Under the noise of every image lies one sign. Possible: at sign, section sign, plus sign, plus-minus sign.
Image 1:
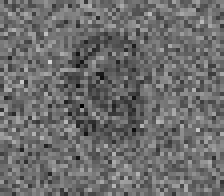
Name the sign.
at sign
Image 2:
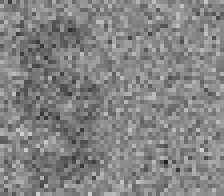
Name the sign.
section sign
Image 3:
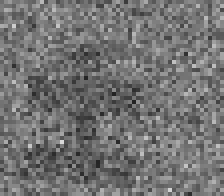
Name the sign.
plus-minus sign
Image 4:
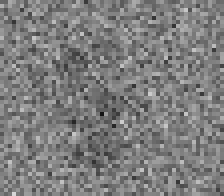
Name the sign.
section sign
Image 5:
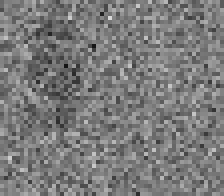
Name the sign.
section sign
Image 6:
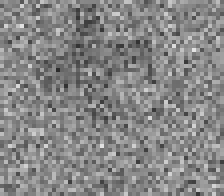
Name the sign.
plus sign
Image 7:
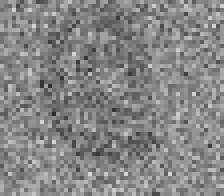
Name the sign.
at sign
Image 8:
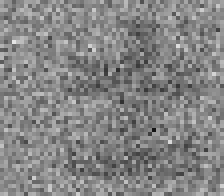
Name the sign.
plus-minus sign
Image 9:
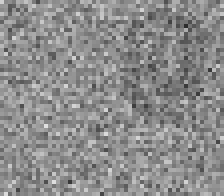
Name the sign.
at sign
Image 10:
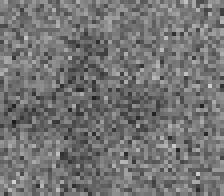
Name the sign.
plus sign
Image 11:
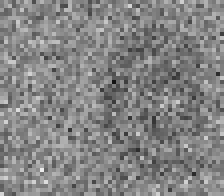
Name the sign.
at sign
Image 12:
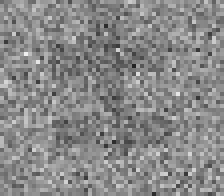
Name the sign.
plus-minus sign
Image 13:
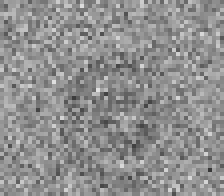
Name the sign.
at sign
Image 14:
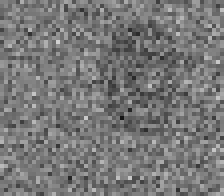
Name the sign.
at sign
